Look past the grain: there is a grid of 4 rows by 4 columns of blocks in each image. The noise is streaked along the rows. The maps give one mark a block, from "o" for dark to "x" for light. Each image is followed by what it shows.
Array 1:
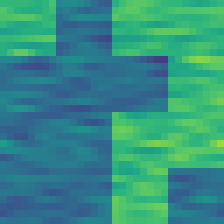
x o x x
o o o x
o o x x
o o x o
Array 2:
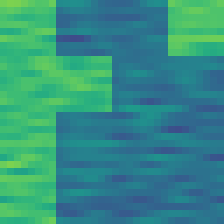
x o o x
x x o o
x o o o
x o o o
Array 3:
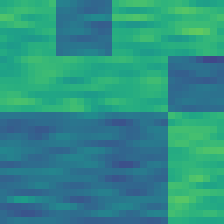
x o x x
x x x o
o o o x
o o o x
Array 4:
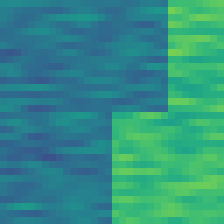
o o o x
o o o x
o o x x
o o x x
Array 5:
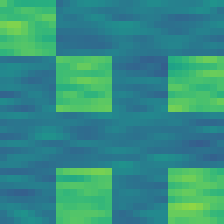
x o o o
o x o x
o o o o
o x o x
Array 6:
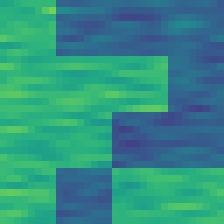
x o o o
x x x o
x x o o
x o x x
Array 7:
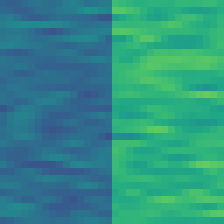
o o x x
o o x x
o o x x
o o x x
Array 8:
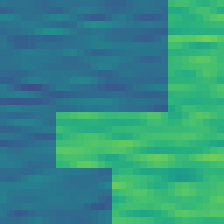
o o o x
o o o x
o x x x
o o x x
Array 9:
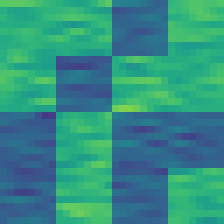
x x o x
x o x x
o x o o
o x o x
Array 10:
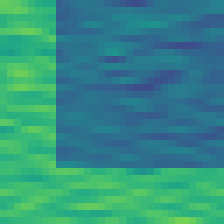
x o o o
x o o o
x o o o
x x x x
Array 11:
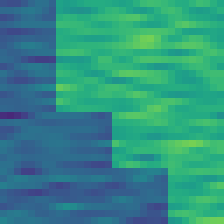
o x x x
o x x x
o o x x
o o o x
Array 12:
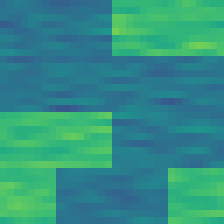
o o x x
o o o o
x x o o
x o o x
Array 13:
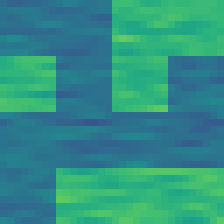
o o x x
x o x o
o o o o
o x x x
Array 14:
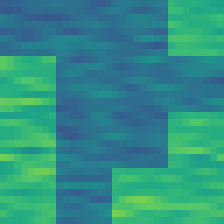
o o o x
x o o o
x o o x
x o x x
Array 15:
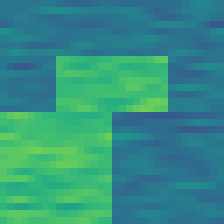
o o o o
o x x o
x x o o
x x o o
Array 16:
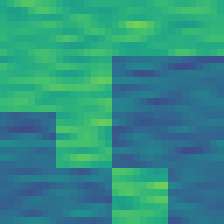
x x x x
x x o o
o x o o
o o x o
